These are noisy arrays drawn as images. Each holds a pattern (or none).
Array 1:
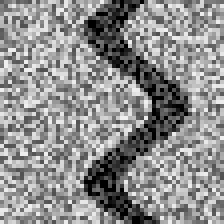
a wavy band
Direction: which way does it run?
top to bottom
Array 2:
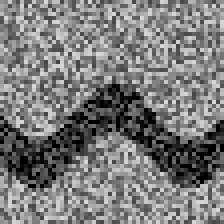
a wavy band
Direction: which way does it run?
left to right
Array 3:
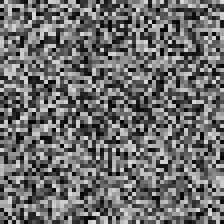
only noise
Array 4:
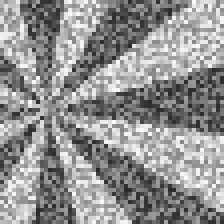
spokes from one point
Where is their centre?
middle left
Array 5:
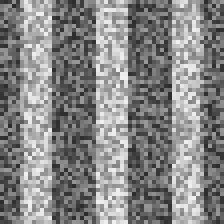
vertical stripes
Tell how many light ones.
3
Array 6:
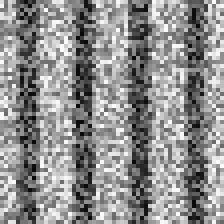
vertical stripes
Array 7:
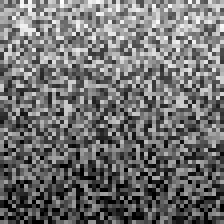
a smooth slope
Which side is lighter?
top
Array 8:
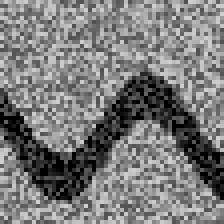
a wavy band
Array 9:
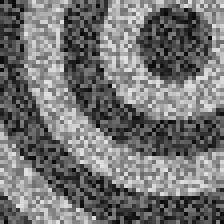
rings round one point
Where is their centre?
top right
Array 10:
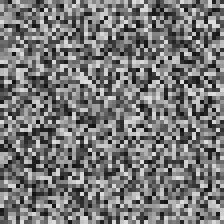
only noise
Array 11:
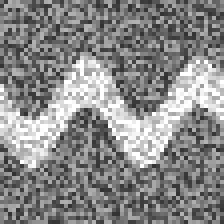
a wavy band
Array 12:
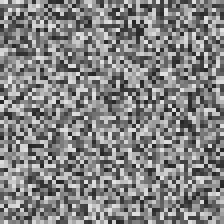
only noise
